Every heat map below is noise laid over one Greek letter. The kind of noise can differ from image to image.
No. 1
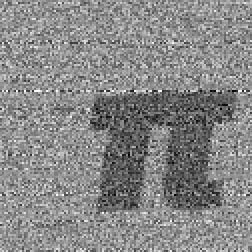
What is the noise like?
rows of uneven size
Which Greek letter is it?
pi
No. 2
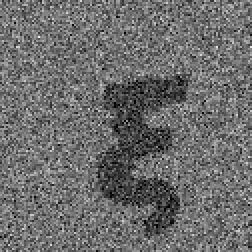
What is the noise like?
independent entries
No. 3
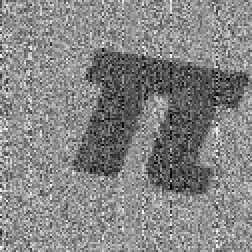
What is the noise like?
columns of uneven size
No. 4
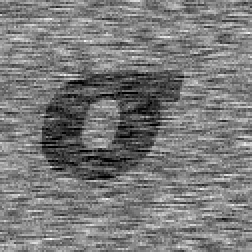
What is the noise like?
streaked along the rows
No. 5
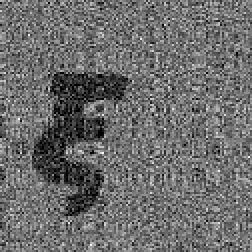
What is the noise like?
low rank plus noise
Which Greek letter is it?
xi
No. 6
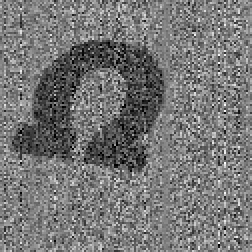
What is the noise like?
columns of uneven size
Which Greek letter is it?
omega
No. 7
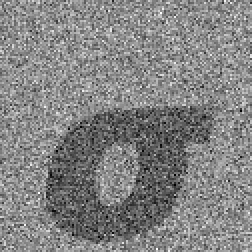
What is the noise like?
independent entries
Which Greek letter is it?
sigma
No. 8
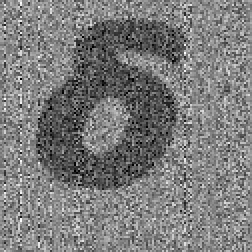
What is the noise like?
columns of uneven size
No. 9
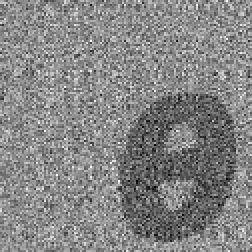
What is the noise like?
low rank plus noise
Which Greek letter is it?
theta
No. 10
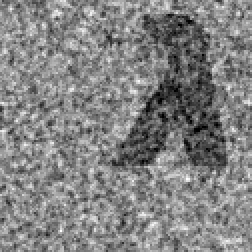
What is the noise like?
blotchy
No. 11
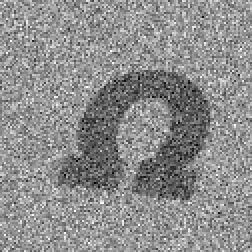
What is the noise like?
independent entries
